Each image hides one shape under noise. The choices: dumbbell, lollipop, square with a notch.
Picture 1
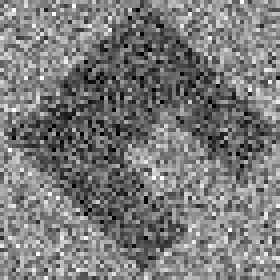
dark square with a notch
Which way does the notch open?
down and right
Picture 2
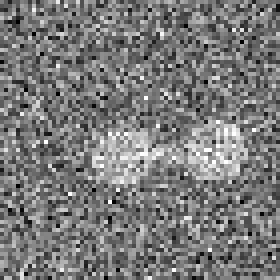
light dumbbell
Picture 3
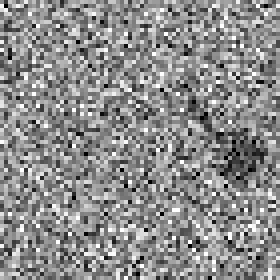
dark lollipop, middle right
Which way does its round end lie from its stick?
down and right
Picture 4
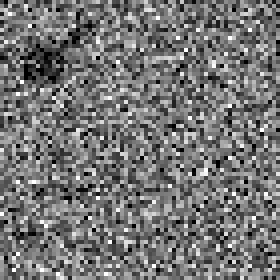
dark lollipop, top left
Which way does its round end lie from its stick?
down and left
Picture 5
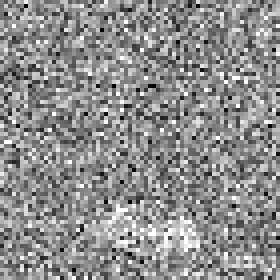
light dumbbell, bottom middle
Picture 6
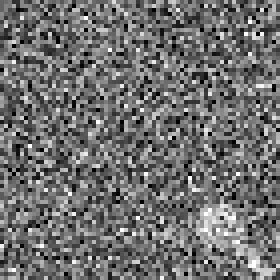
light lollipop, bottom right
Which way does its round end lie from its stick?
up and left
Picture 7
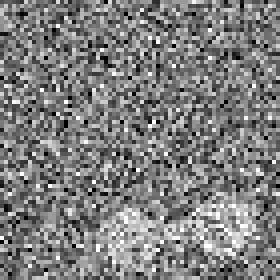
light dumbbell
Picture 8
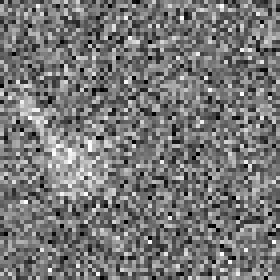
light lollipop, middle left
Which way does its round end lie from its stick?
down and right
